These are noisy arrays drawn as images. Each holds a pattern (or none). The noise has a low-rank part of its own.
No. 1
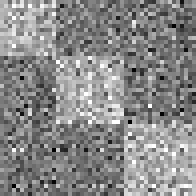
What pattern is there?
blocks along the diagonal
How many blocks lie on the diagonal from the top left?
3
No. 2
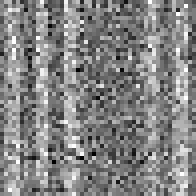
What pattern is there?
bands of columns
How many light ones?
5
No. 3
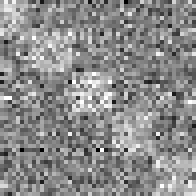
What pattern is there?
blocks along the diagonal
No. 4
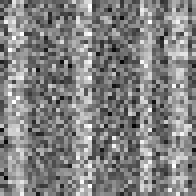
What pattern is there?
bands of columns
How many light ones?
4
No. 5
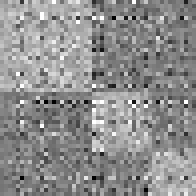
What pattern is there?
blocks along the diagonal
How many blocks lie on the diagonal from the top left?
3
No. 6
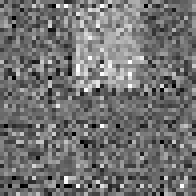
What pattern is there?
one block
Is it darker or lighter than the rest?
lighter
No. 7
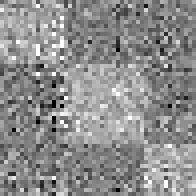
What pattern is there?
blocks along the diagonal
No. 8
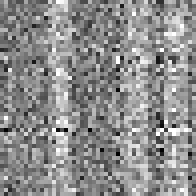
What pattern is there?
bands of columns
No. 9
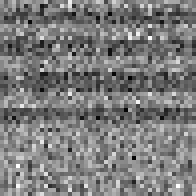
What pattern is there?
bands of rows
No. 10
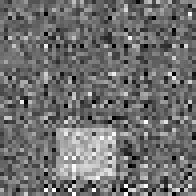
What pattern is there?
one block
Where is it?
bottom middle
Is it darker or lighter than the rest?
lighter
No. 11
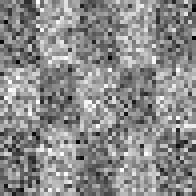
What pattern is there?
a checkerboard
